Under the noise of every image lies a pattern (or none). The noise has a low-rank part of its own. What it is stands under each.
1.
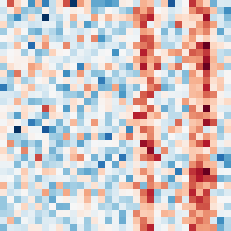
bands of columns
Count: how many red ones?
2
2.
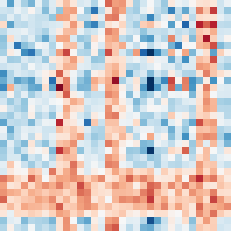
bands of rows crossing bands of columns
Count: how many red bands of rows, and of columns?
1 and 3
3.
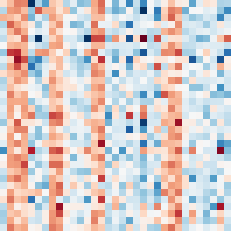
bands of columns
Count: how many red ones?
4
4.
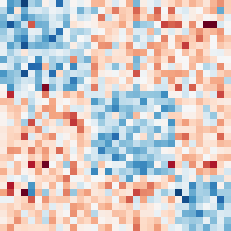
blocks along the diagonal
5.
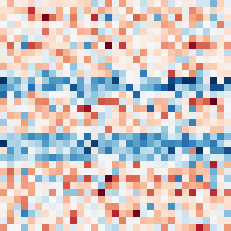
bands of rows
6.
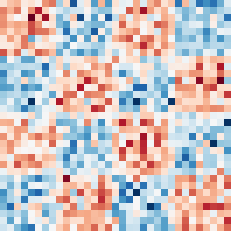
a checkerboard
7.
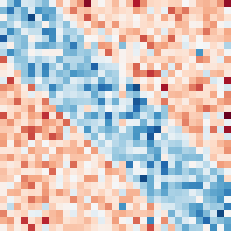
a diagonal band
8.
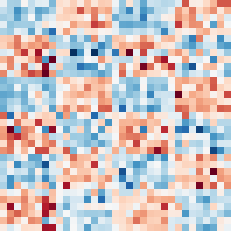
a checkerboard
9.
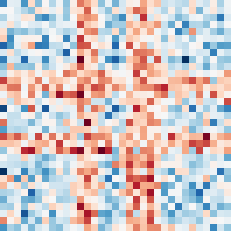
bands of rows crossing bands of columns
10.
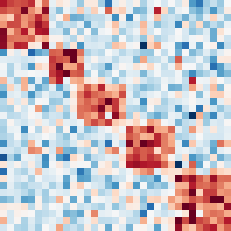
blocks along the diagonal
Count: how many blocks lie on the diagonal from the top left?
5
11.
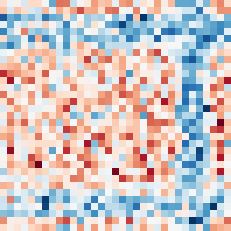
bands of rows crossing bands of columns
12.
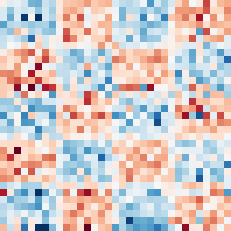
a checkerboard
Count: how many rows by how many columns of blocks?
5 by 4
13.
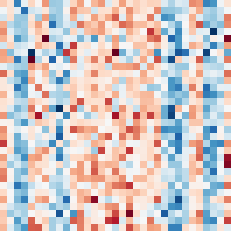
bands of columns
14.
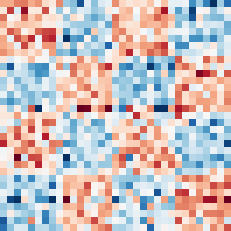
a checkerboard
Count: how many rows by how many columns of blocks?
4 by 4
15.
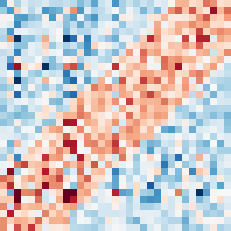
a diagonal band
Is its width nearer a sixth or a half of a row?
a half
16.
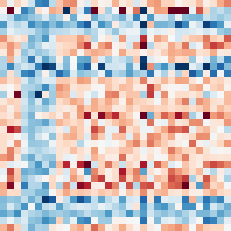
bands of rows crossing bands of columns
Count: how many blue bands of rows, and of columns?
3 and 1
